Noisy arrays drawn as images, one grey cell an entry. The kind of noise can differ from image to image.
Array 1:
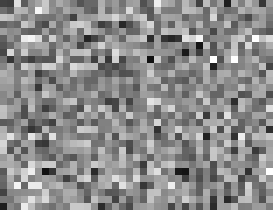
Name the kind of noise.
low rank plus noise
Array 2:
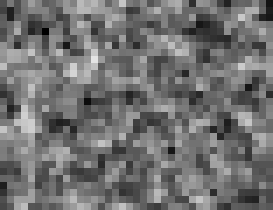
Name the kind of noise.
blotchy
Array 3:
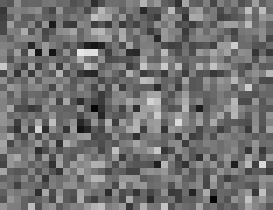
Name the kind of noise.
low rank plus noise
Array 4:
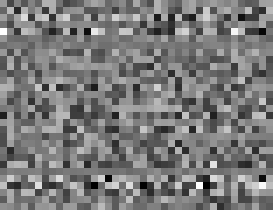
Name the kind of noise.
rows of uneven size
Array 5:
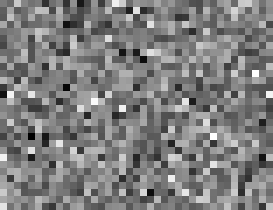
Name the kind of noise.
independent entries
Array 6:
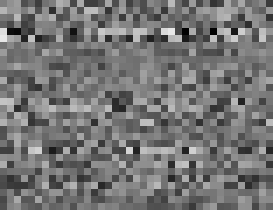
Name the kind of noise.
rows of uneven size
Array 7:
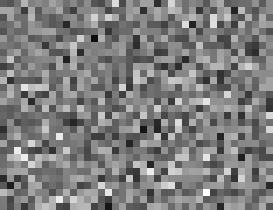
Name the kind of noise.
independent entries
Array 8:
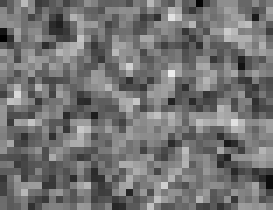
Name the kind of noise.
blotchy
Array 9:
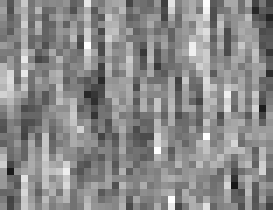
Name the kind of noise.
streaked along the columns
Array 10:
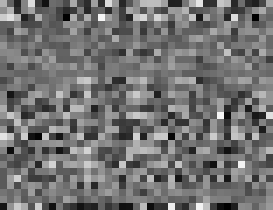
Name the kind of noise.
rows of uneven size
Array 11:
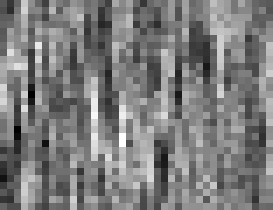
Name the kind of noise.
streaked along the columns
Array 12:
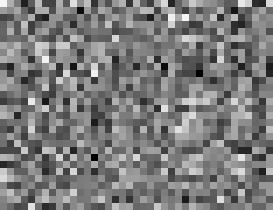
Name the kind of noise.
low rank plus noise
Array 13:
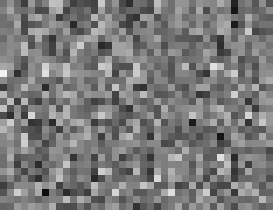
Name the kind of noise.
low rank plus noise
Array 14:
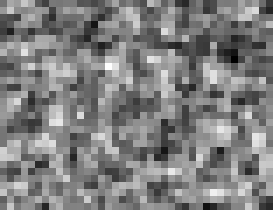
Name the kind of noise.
blotchy
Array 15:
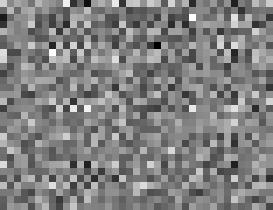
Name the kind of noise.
low rank plus noise
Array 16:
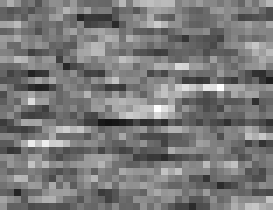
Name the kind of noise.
streaked along the rows
